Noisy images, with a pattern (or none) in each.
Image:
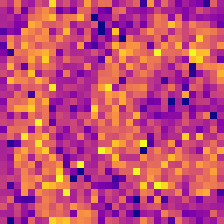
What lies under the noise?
rings round one point
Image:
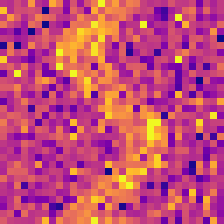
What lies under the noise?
a wavy band
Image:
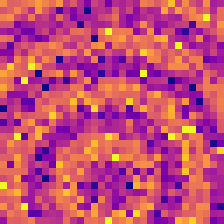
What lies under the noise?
rings round one point
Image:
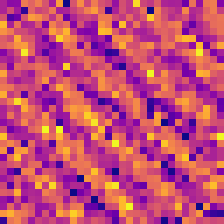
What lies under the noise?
diagonal stripes
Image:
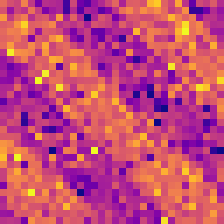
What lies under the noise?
diagonal stripes
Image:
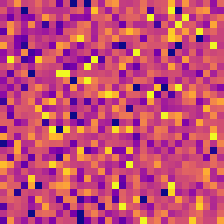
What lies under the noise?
only noise
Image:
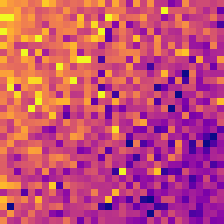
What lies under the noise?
a smooth slope
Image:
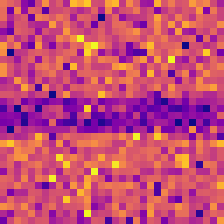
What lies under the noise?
one horizontal stripe
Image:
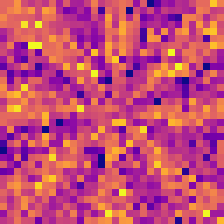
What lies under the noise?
spokes from one point
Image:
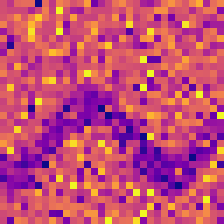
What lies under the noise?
a wavy band
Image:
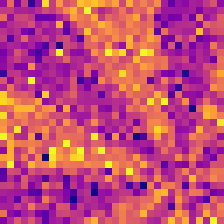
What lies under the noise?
spokes from one point
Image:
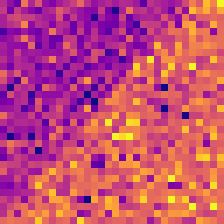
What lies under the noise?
a sharp edge
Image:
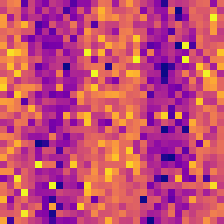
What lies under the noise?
vertical stripes
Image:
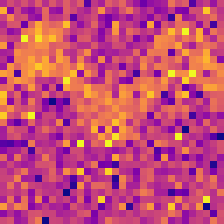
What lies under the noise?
a wavy band
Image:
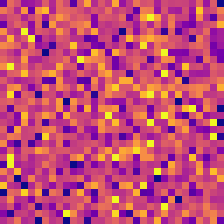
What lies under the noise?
only noise
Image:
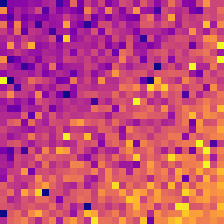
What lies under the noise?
a smooth slope
